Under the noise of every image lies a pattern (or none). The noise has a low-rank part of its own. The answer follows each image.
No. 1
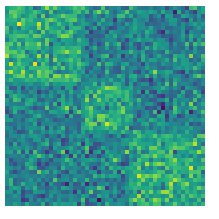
blocks along the diagonal
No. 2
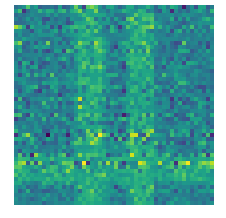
bands of rows crossing bands of columns
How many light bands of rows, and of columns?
1 and 2
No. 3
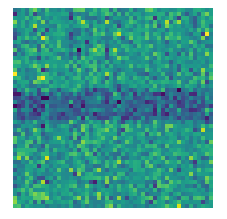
one band of rows
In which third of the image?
middle
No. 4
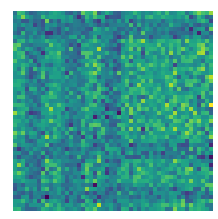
bands of rows crossing bands of columns
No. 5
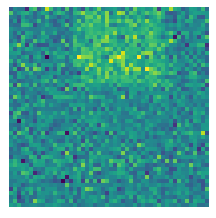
one block
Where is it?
top middle
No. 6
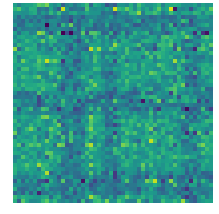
bands of rows crossing bands of columns
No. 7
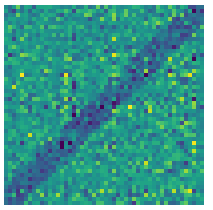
a diagonal band
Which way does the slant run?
bottom left to top right
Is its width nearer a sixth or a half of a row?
a sixth
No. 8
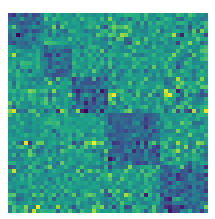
blocks along the diagonal
